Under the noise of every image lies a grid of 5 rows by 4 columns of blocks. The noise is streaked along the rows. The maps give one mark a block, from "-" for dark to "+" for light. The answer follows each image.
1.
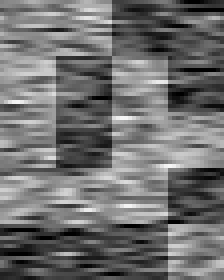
++--
+-+-
+-++
+++-
---+
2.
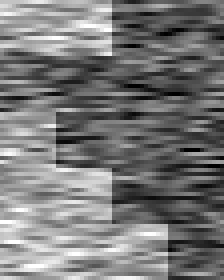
++--
----
+---
++--
+++-
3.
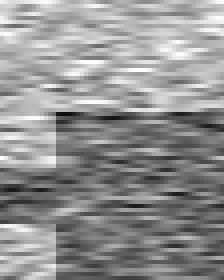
++++
++++
+---
----
+---
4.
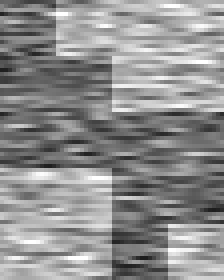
-+++
--++
----
++--
++-+
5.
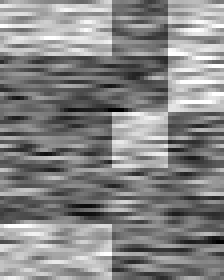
++-+
---+
--+-
----
++--
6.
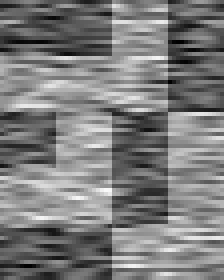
--+-
+++-
-+-+
++-+
--++
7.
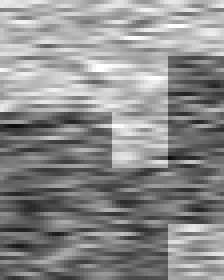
++++
+++-
--+-
----
---+
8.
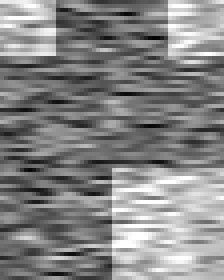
+--+
----
----
--++
--++
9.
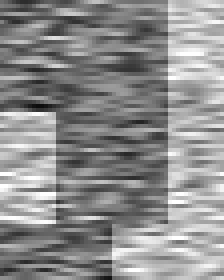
---+
---+
+--+
+--+
--++
